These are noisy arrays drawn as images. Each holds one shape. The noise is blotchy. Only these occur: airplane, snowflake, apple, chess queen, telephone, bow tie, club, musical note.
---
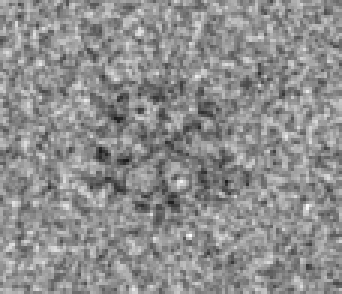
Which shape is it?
snowflake
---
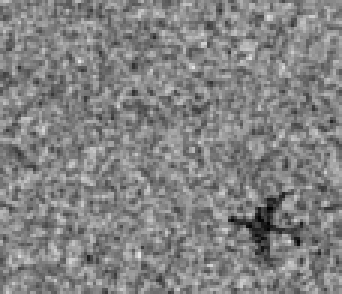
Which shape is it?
airplane
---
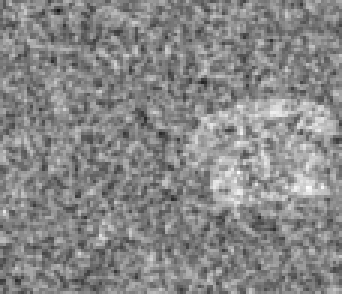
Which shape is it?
telephone
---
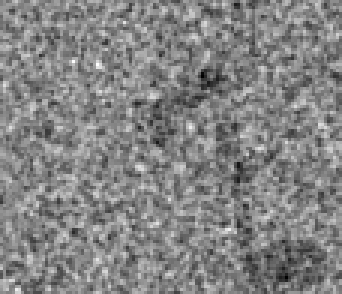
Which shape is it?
musical note
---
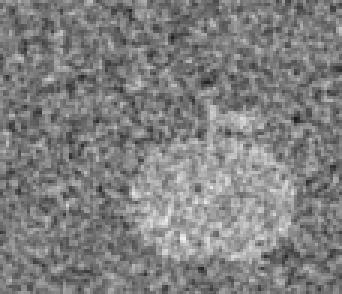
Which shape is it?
apple
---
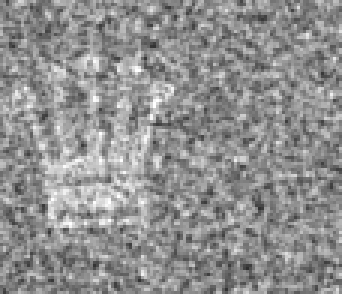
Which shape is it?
chess queen
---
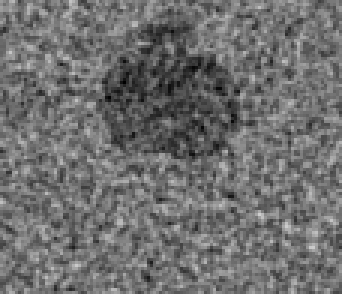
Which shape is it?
apple
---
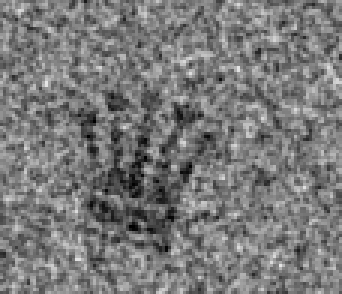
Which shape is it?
chess queen
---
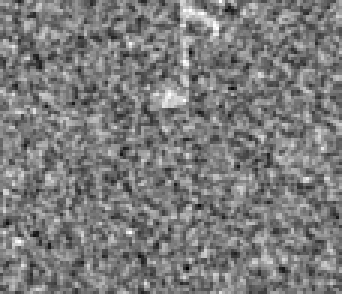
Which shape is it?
musical note
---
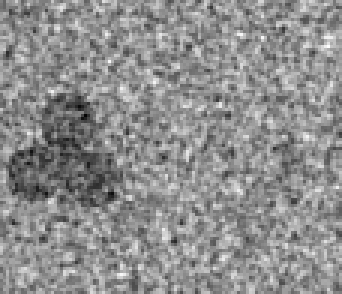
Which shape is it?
club
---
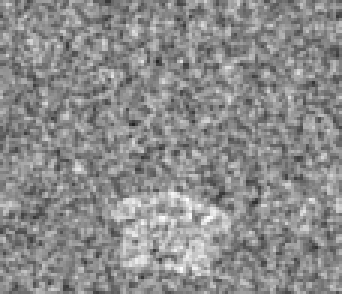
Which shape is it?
telephone
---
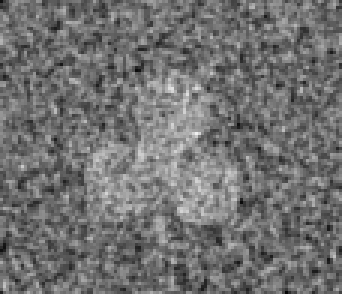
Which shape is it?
club
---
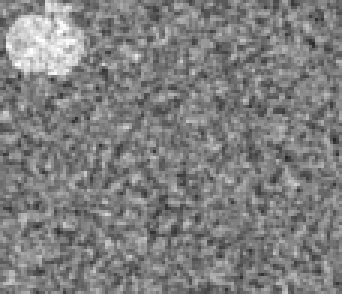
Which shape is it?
apple
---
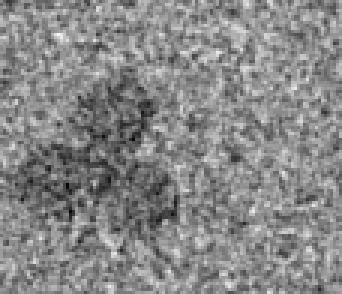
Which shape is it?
club
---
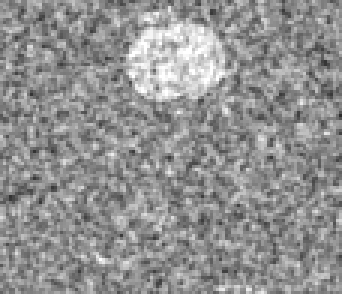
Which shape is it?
apple
